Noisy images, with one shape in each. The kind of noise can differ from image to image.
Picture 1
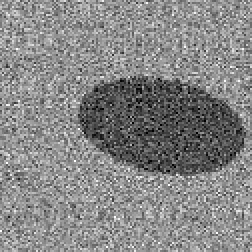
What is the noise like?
low rank plus noise
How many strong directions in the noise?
five to eight
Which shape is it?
ellipse
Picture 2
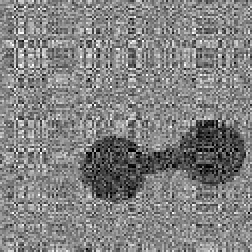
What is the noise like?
low rank plus noise
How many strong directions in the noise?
one
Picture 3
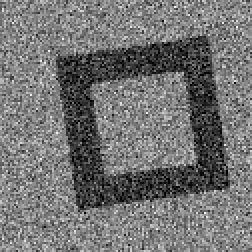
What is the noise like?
independent entries
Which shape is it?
square frame
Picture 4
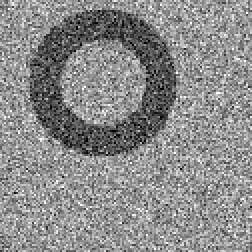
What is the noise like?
independent entries
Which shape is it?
ring
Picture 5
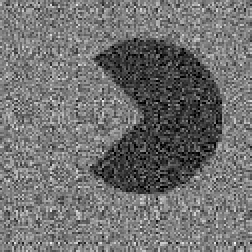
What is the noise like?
low rank plus noise
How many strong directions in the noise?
three or four
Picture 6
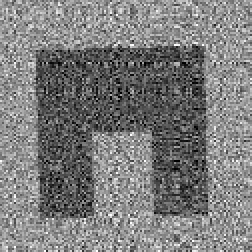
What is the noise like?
low rank plus noise
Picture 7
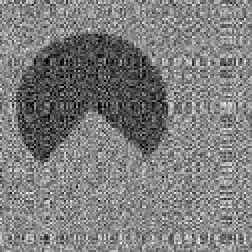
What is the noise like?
low rank plus noise
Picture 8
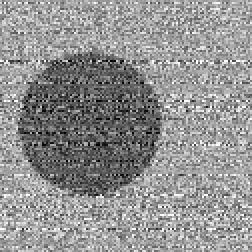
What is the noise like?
rows of uneven size
